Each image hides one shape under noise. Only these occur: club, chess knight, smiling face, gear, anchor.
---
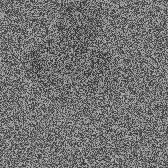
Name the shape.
club
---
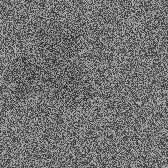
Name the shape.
club
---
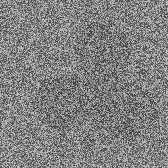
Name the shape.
club
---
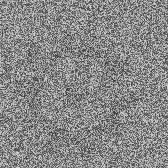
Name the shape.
gear
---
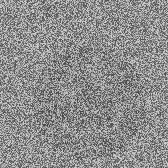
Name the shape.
smiling face
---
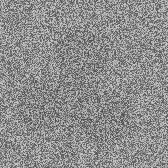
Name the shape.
club
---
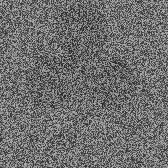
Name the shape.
club
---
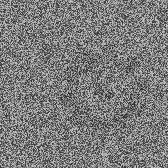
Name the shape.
gear
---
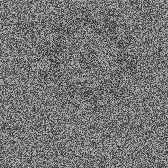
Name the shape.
gear
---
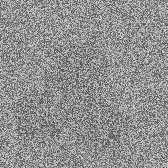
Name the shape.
club
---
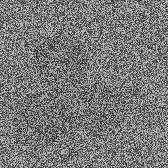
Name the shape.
club
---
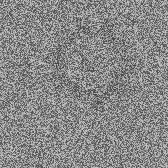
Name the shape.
gear
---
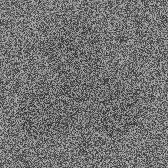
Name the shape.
club
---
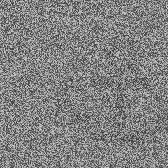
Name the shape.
anchor
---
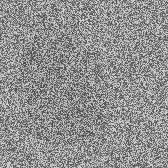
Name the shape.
chess knight
